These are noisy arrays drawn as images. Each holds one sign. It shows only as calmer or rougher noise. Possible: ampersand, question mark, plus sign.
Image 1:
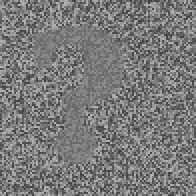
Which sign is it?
question mark
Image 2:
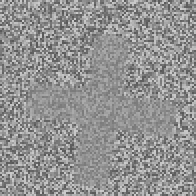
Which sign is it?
plus sign
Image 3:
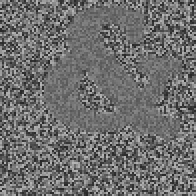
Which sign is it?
ampersand
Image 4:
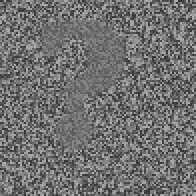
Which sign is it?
question mark
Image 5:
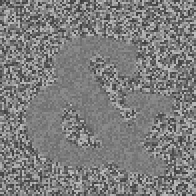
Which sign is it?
ampersand
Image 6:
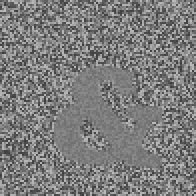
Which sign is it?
ampersand
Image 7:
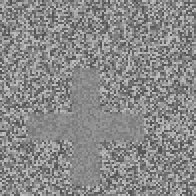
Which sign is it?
plus sign
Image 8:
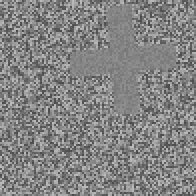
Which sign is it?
plus sign
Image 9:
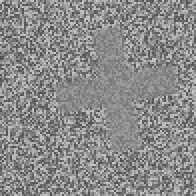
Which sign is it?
plus sign
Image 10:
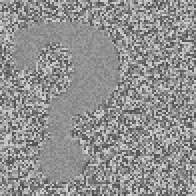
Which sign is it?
question mark
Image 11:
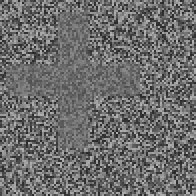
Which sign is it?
plus sign
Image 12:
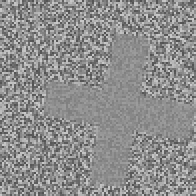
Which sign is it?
plus sign
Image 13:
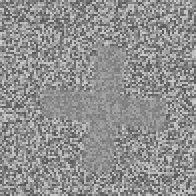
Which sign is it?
plus sign
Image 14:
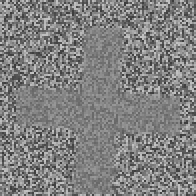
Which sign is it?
plus sign
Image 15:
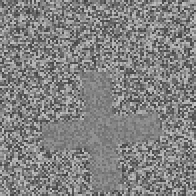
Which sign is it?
plus sign
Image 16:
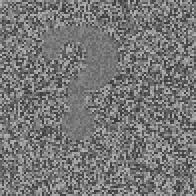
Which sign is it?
question mark
